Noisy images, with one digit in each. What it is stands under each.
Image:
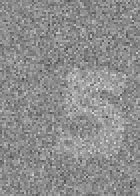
5
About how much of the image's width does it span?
half
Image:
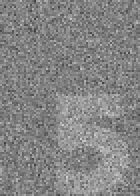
5
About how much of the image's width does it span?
half
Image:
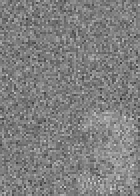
3
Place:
bottom right
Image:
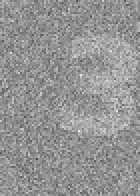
3
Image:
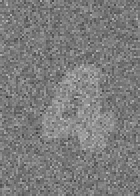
4
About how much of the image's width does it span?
half
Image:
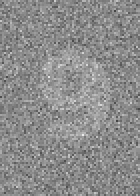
9
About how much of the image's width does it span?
half
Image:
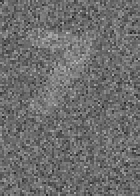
7
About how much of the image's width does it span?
half
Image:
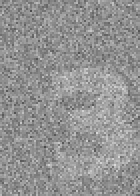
3
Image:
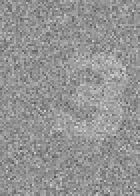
3
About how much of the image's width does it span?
half
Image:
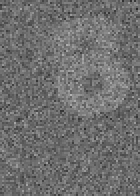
8
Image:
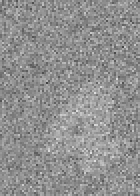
4
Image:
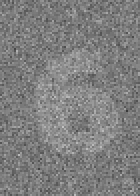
6
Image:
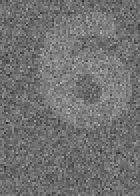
6
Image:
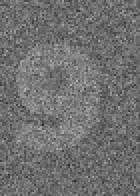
9
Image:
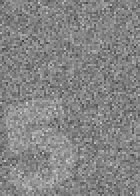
5
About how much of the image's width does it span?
half
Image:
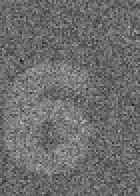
6
